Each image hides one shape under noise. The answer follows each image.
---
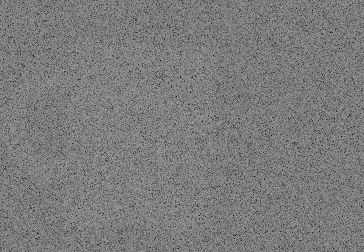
cup
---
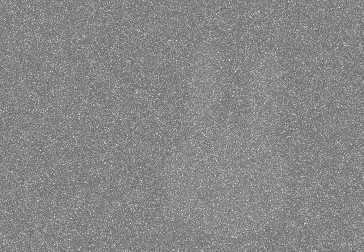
rabbit's head
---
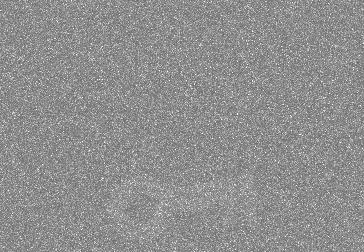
key
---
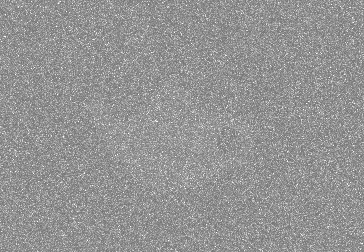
teapot
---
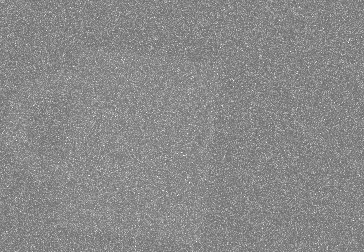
cup
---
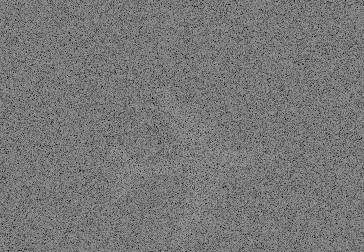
airplane
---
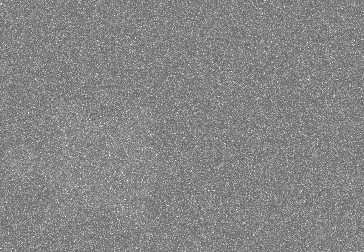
turtle
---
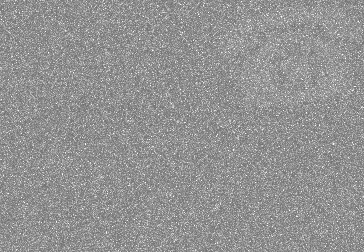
telephone
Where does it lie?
top right
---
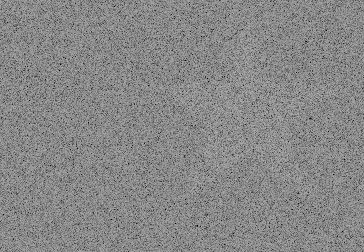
star
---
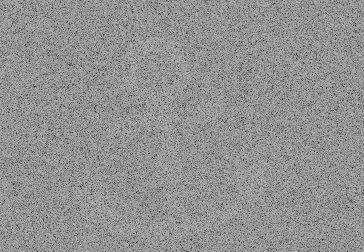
anchor
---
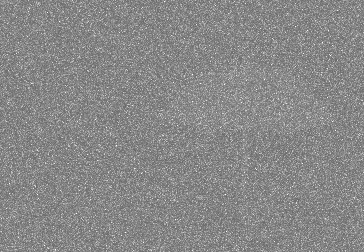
umbrella
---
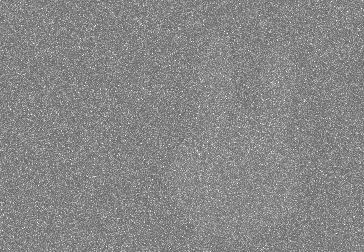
rabbit's head
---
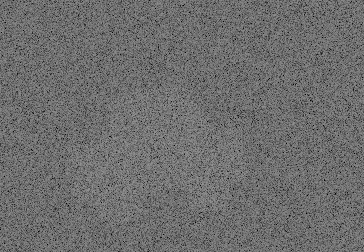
car
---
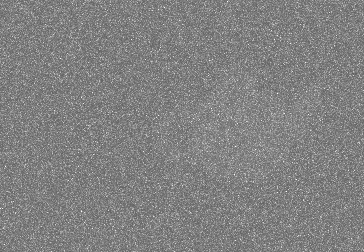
teapot
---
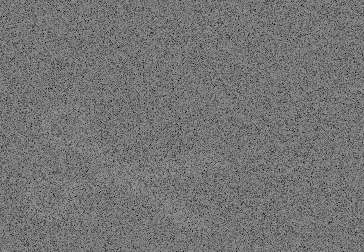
pair of scissors
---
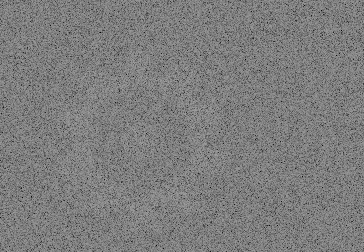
gear
